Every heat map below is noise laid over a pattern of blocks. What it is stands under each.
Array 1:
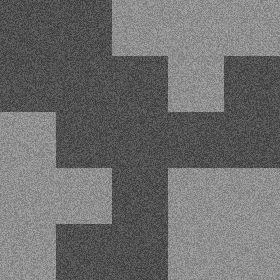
mirrored about the diagonal from the top left
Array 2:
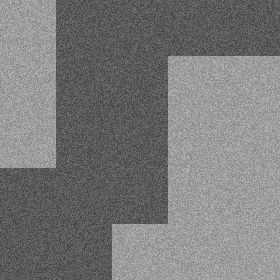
no symmetry
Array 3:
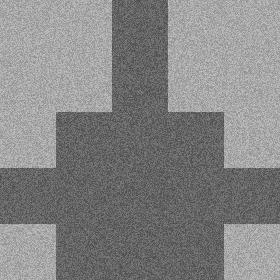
left and right mirror each other
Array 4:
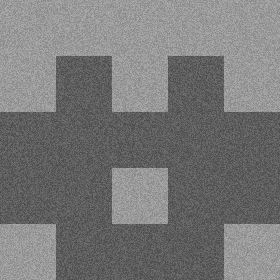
left and right mirror each other
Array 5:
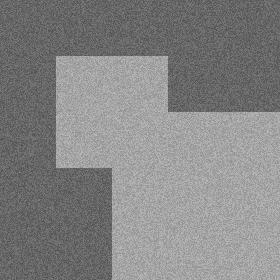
mirrored about the diagonal from the top left
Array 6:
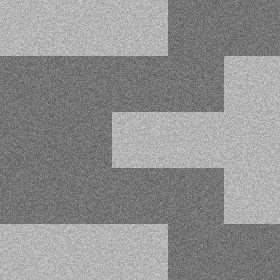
top and bottom mirror each other
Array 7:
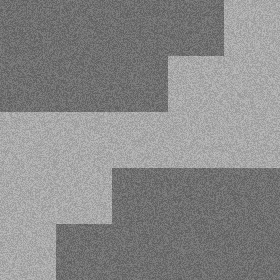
the same after a half turn
